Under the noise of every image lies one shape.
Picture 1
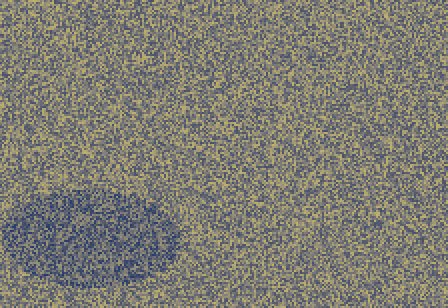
ellipse
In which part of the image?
bottom left
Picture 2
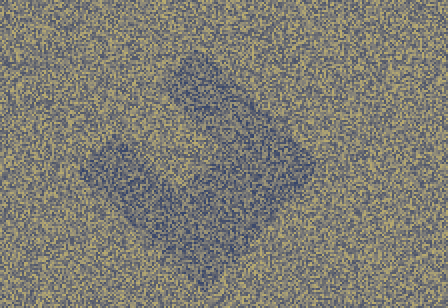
square with a notch
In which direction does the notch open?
up and left
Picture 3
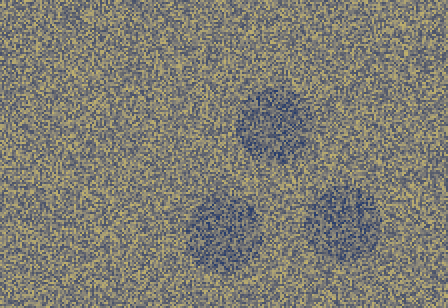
three dots
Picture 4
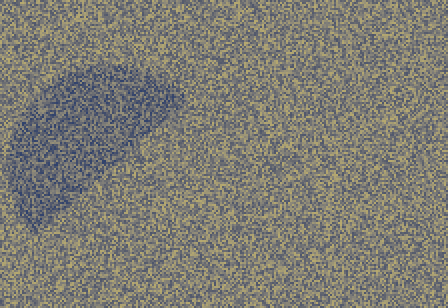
half disc
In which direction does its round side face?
up and left
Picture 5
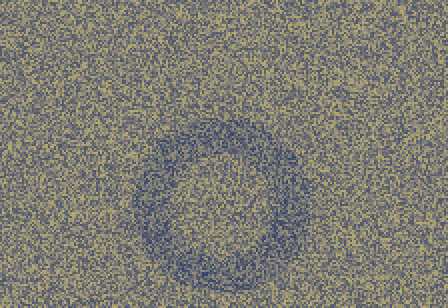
ring
